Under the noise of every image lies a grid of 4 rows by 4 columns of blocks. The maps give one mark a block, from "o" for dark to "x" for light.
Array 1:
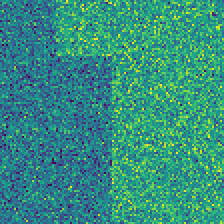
o x x x
o o x x
o o x x
o o x x
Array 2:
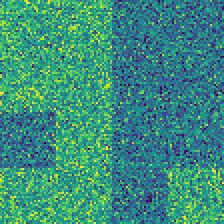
x x o o
x x o o
o x o o
x x o x
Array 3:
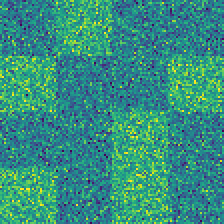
o x o o
x o o x
o o x o
x o x o
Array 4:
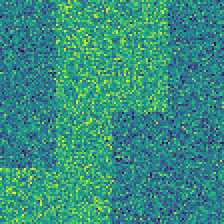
o x x o
o x x o
o x o o
x x o o
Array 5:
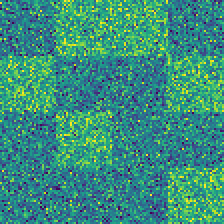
o x x o
x o o x
o x o o
o o o x
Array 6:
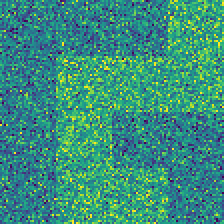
o o o x
o x x x
o x o o
o x x o
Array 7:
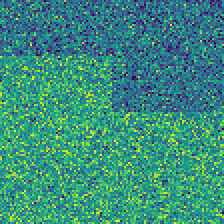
o o o o
x x o o
x x x x
x x x x
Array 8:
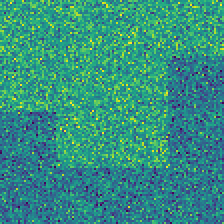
x x x x
x x x o
o x x o
o o o o
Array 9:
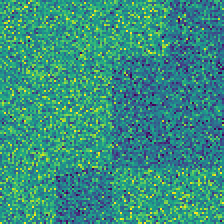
x x x o
x x o o
x x o o
x o x x
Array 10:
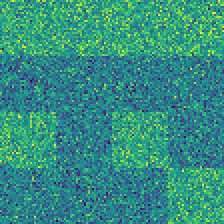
x x x x
o o o o
x o x o
o o o x
